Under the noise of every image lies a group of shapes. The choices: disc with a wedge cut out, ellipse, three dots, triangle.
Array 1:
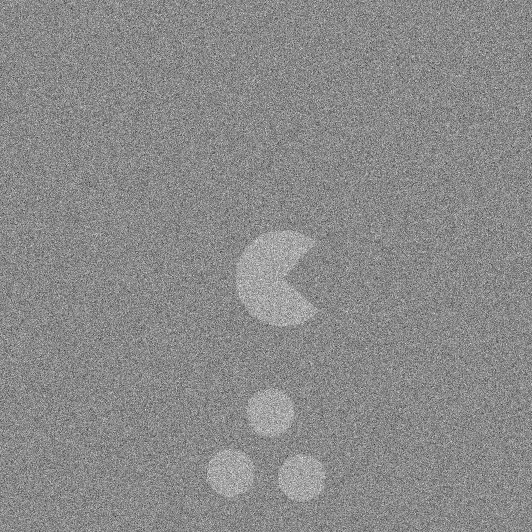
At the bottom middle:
three dots
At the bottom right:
nothing
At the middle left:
nothing
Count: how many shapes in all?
2
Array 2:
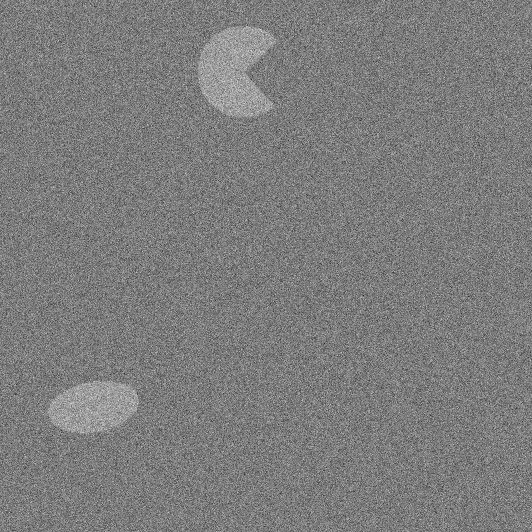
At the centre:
nothing
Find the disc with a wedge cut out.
top middle
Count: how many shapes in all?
2
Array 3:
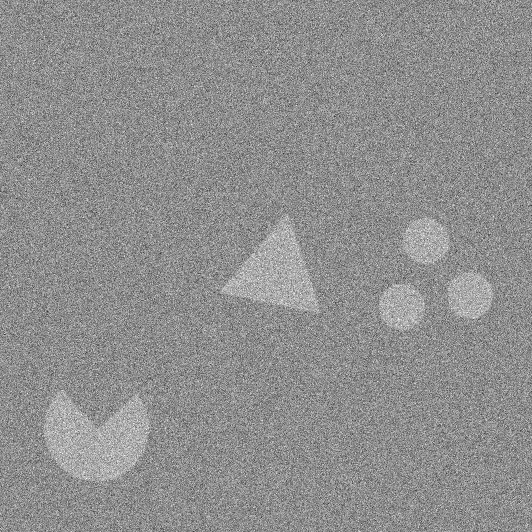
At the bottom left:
disc with a wedge cut out
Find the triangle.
centre
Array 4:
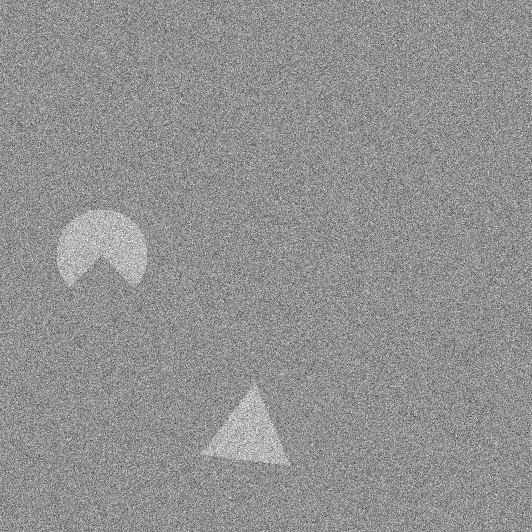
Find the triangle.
bottom middle
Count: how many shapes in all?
2
